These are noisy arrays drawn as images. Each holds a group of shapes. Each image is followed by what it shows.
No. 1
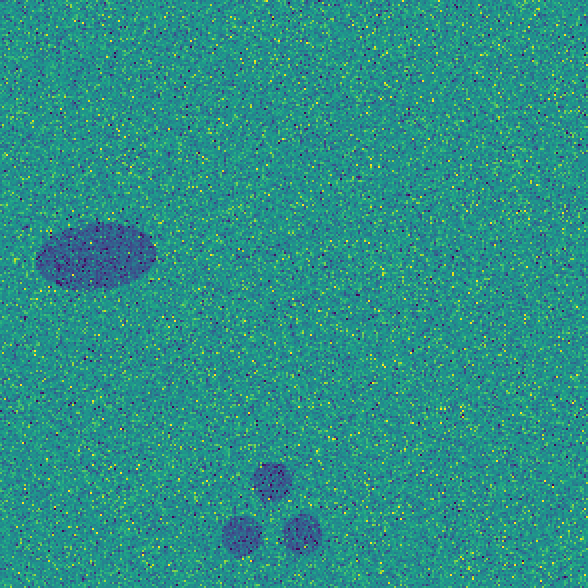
middle left: ellipse; bottom middle: three dots
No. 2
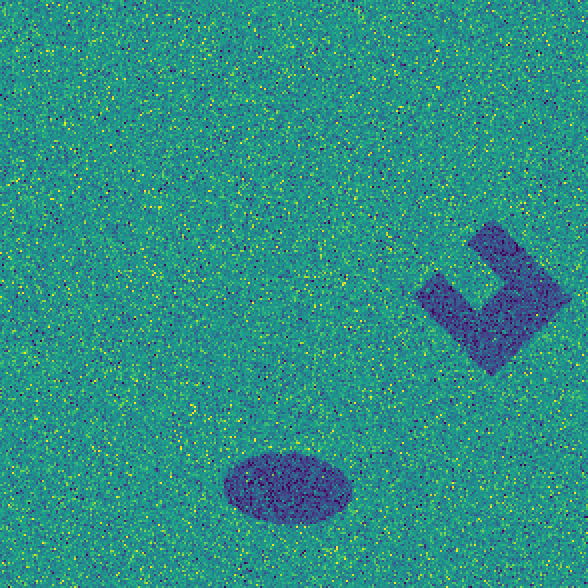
middle right: square with a notch; bottom middle: ellipse
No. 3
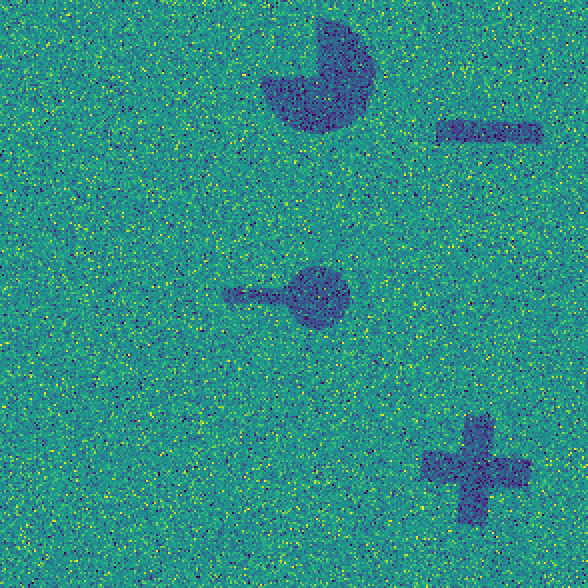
top middle: disc with a wedge cut out; top right: bar; centre: lollipop; bottom right: cross
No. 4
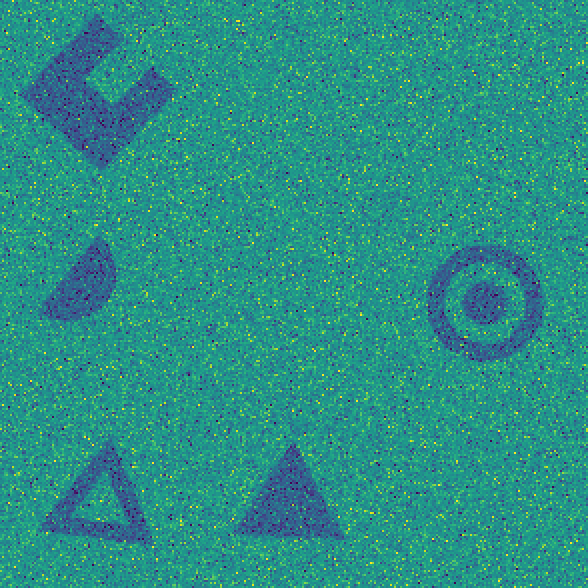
top left: square with a notch; middle left: half disc; middle right: bullseye; bottom left: triangle frame; bottom middle: triangle
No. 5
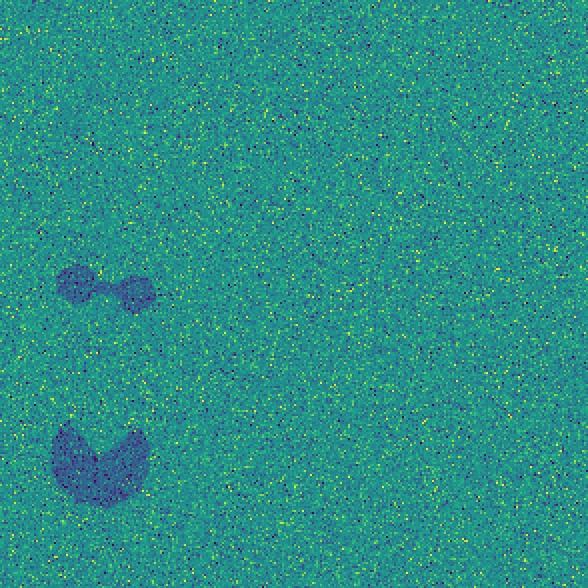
middle left: dumbbell; bottom left: disc with a wedge cut out
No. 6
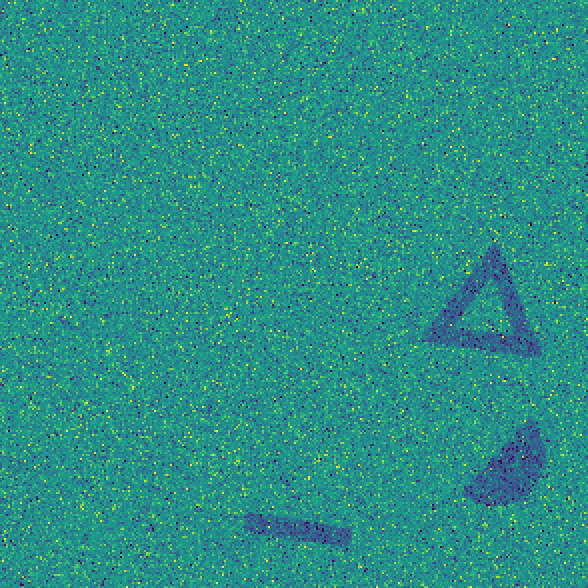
middle right: triangle frame; bottom middle: bar; bottom right: half disc
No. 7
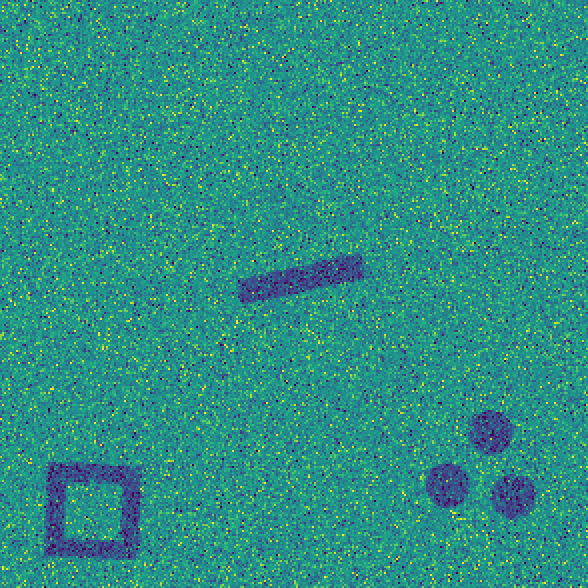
centre: bar; bottom left: square frame; bottom right: three dots
